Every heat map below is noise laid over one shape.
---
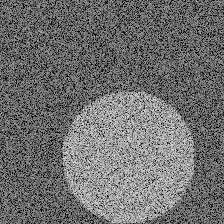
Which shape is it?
disc
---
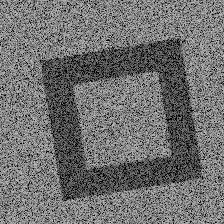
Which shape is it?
square frame
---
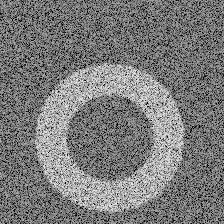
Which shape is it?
ring
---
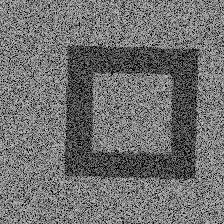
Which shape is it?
square frame
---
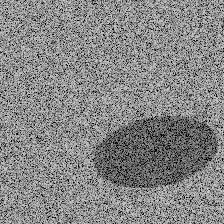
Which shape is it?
ellipse
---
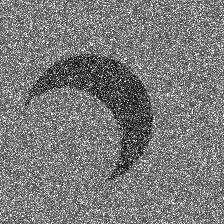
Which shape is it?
crescent
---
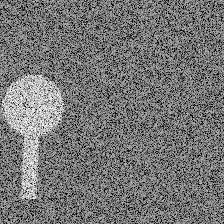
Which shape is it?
lollipop
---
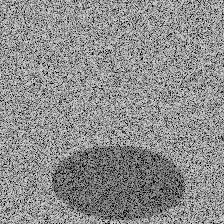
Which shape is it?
ellipse
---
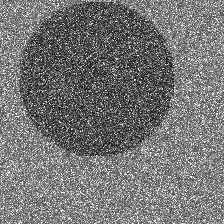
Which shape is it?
disc
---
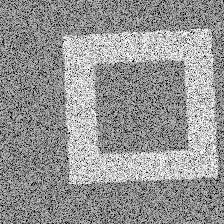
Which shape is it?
square frame
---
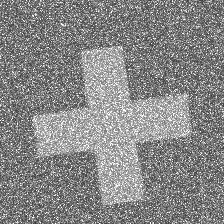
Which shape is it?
cross
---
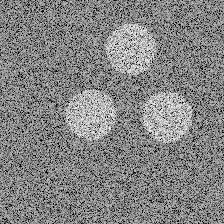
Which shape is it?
three dots
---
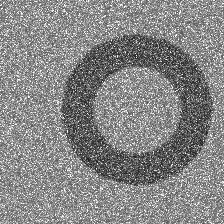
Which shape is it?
ring
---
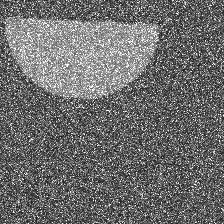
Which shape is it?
half disc
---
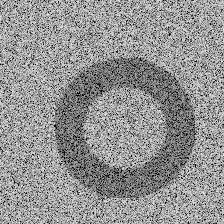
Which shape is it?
ring
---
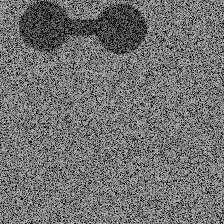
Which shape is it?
dumbbell
